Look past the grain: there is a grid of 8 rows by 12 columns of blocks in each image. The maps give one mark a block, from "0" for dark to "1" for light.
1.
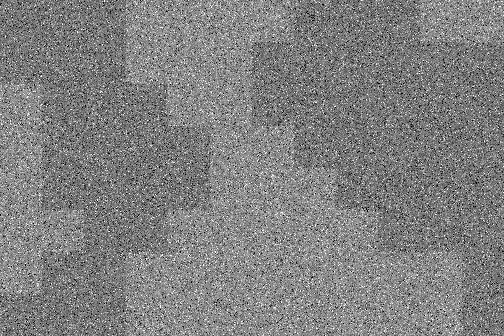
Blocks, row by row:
0 0 0 1 1 1 1 0 0 0 1 1
0 0 0 1 1 1 0 0 0 0 0 0
1 0 0 0 1 1 0 0 0 0 0 0
1 0 0 0 0 1 1 0 0 0 0 0
1 0 0 0 0 1 1 1 0 0 0 0
1 1 0 0 1 1 1 1 1 0 0 0
1 0 0 1 1 1 1 1 1 1 1 0
0 0 0 1 1 1 1 1 1 1 1 0
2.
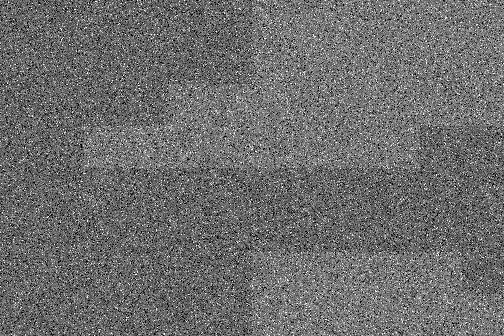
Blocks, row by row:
0 0 0 0 0 0 1 1 1 1 1 1
0 0 0 0 0 0 1 1 1 1 1 1
0 0 0 0 1 1 1 1 1 1 1 1
0 0 1 1 1 1 1 1 1 1 0 0
0 0 0 0 0 0 0 0 0 0 0 0
0 0 0 0 0 0 0 0 0 0 0 0
0 0 0 0 0 0 1 1 1 1 1 0
0 0 0 0 0 0 1 1 1 1 1 1
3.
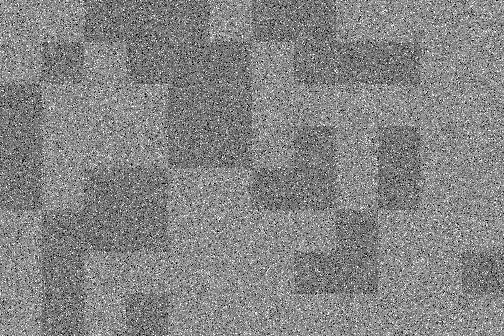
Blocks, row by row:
1 1 0 0 0 1 0 0 1 1 1 1
1 0 1 0 0 0 1 0 0 0 1 1
0 1 1 1 0 0 1 1 1 1 1 1
0 1 1 1 0 0 1 0 1 0 1 1
0 1 0 0 1 1 0 0 1 0 1 1
1 0 0 0 1 1 1 1 0 1 1 1
1 0 1 1 1 1 1 0 0 1 1 0
1 0 1 0 1 1 1 1 1 1 1 1
